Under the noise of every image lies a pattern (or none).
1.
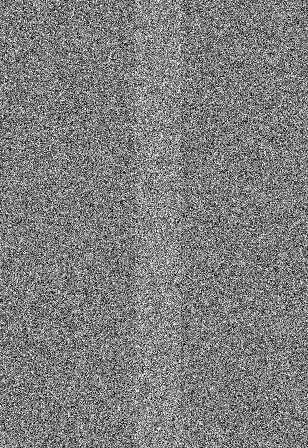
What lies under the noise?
one band of columns
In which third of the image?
middle
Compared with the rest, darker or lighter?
lighter
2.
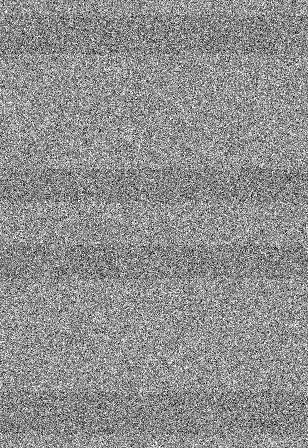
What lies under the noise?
bands of rows
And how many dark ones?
4
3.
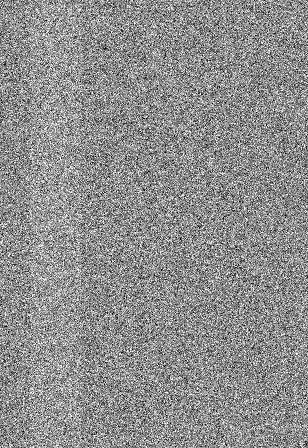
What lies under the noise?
one band of columns
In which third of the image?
left
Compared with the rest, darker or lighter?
lighter
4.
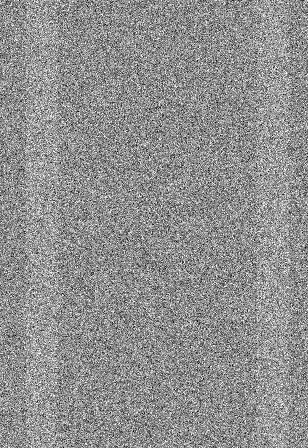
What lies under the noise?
bands of columns
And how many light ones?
2
